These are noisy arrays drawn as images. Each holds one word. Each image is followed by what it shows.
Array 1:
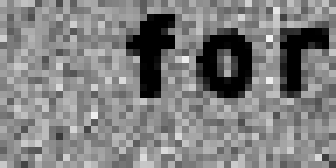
for
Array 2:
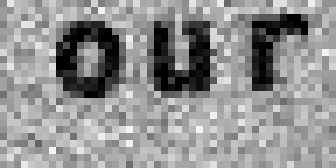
our
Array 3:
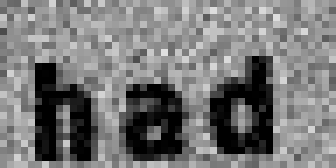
had
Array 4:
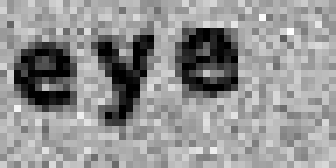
eye
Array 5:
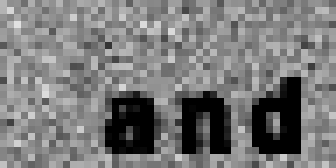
and
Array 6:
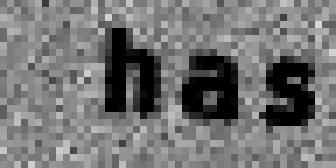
has
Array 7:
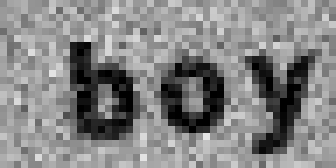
boy
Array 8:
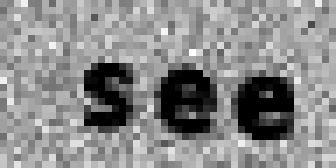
see
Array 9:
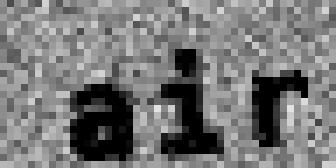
air
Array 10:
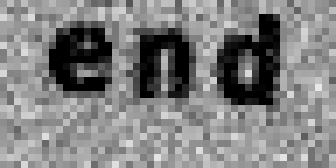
end
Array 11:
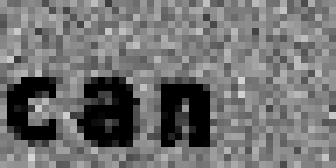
can
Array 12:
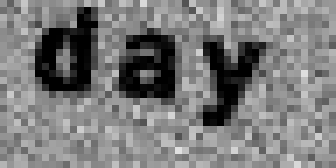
day
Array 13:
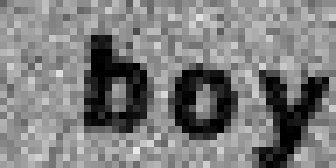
boy
